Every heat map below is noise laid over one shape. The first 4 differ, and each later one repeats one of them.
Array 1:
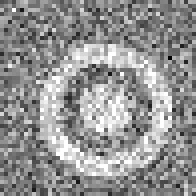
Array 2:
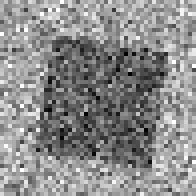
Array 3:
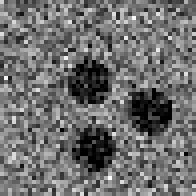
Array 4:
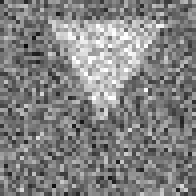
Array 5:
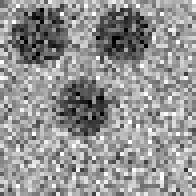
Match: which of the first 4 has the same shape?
3
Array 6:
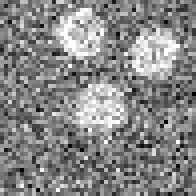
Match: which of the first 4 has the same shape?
3
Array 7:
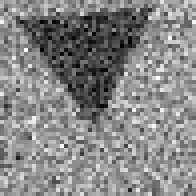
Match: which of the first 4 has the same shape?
4
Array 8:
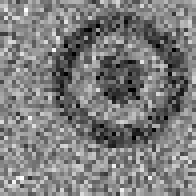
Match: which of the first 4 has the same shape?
1
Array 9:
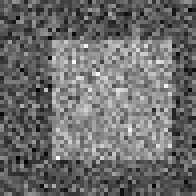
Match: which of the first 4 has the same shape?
2
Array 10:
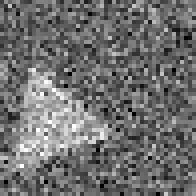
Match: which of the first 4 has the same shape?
4
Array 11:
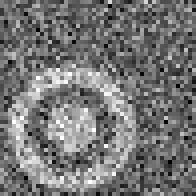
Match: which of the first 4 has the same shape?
1
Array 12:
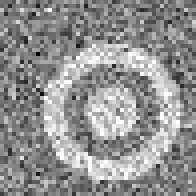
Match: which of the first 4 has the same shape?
1
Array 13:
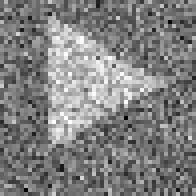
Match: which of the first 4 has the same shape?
4
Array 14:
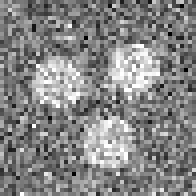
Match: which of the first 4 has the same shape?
3
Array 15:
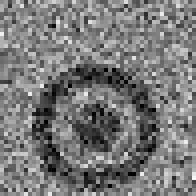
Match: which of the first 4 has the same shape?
1
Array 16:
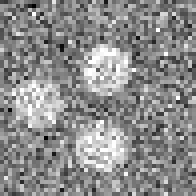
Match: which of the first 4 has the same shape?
3
